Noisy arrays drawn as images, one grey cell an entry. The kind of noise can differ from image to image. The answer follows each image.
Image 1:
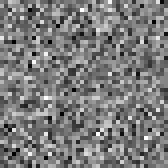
independent entries
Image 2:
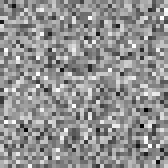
independent entries
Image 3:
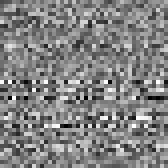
rows of uneven size
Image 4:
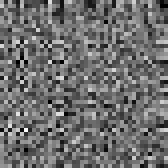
low rank plus noise
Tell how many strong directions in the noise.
one
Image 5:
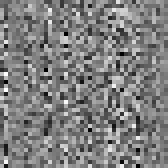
columns of uneven size
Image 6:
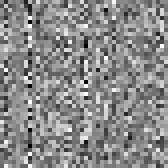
columns of uneven size
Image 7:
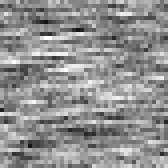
streaked along the rows
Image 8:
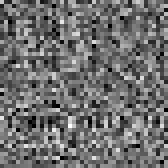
low rank plus noise
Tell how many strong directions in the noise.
two
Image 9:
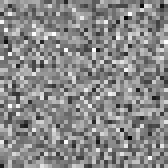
independent entries
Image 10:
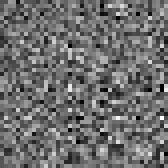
low rank plus noise
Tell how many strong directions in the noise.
two
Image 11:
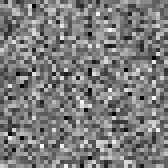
low rank plus noise
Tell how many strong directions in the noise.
five to eight
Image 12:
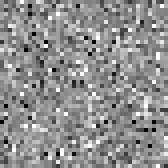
heavy tails
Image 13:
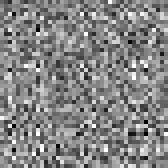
low rank plus noise
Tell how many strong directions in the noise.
one
